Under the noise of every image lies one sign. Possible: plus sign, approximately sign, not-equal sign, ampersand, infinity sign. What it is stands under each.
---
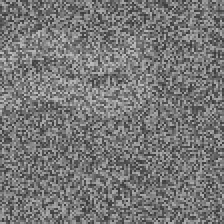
light approximately sign
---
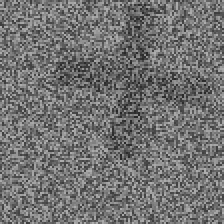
dark plus sign
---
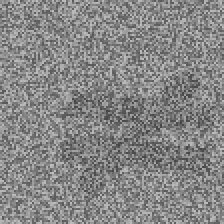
dark not-equal sign
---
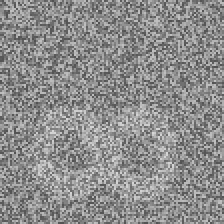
light infinity sign
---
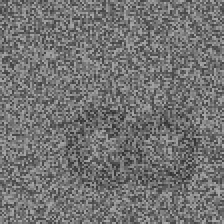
dark infinity sign
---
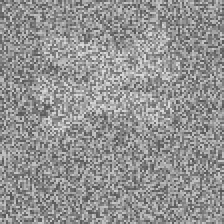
light not-equal sign
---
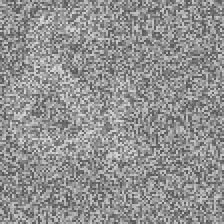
light ampersand
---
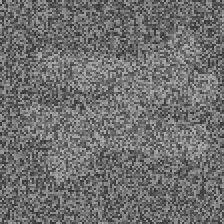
light not-equal sign
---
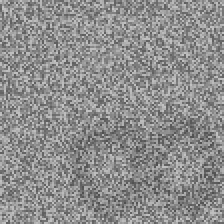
dark infinity sign
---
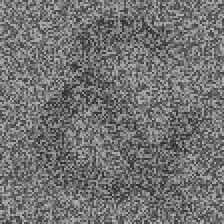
dark ampersand
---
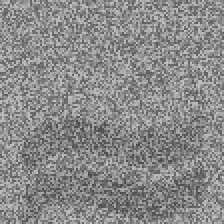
dark approximately sign
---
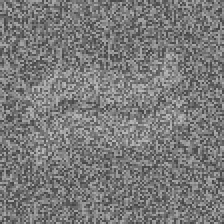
light approximately sign
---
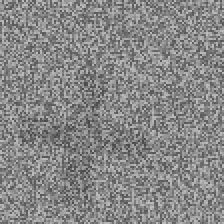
dark plus sign
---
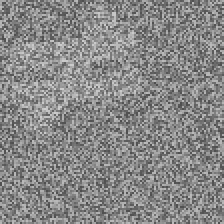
light not-equal sign
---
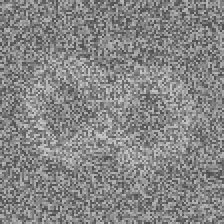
light infinity sign
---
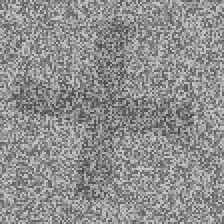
dark plus sign
